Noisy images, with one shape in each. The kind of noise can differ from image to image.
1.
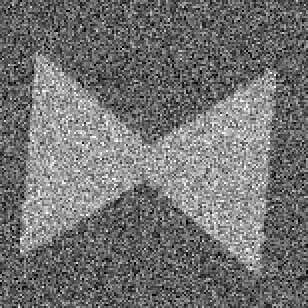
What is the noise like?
independent entries
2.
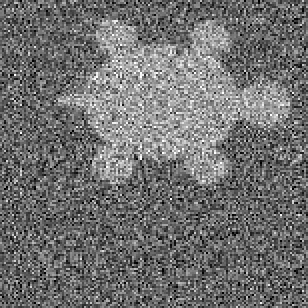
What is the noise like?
low rank plus noise
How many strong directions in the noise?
five to eight
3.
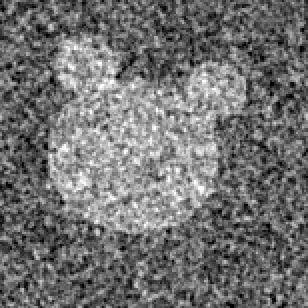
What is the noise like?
blotchy
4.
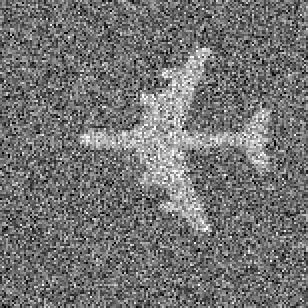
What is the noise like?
independent entries
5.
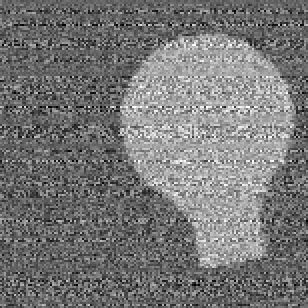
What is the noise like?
rows of uneven size
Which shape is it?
light bulb
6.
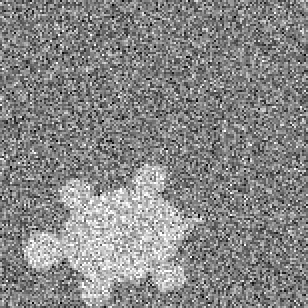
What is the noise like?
independent entries
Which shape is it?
turtle
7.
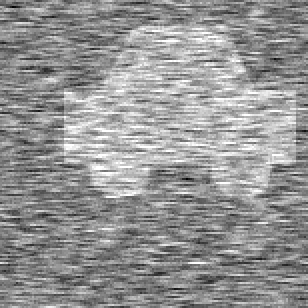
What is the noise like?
streaked along the rows
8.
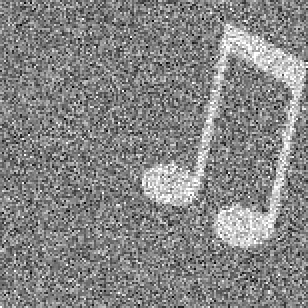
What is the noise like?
independent entries
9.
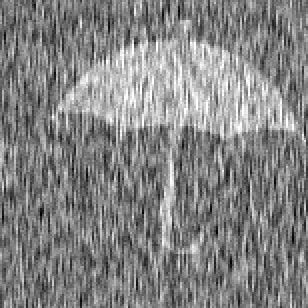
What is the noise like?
streaked along the columns
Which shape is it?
umbrella
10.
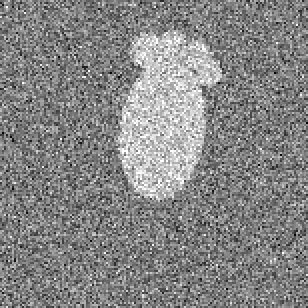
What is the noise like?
independent entries
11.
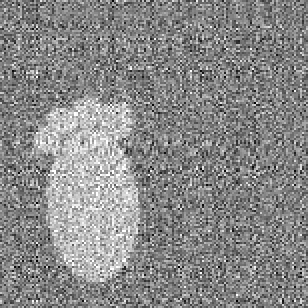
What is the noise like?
low rank plus noise
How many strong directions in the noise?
five to eight
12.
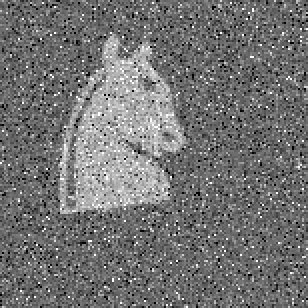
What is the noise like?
heavy tails
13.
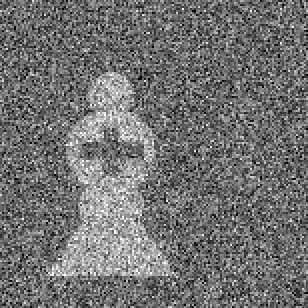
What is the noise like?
independent entries
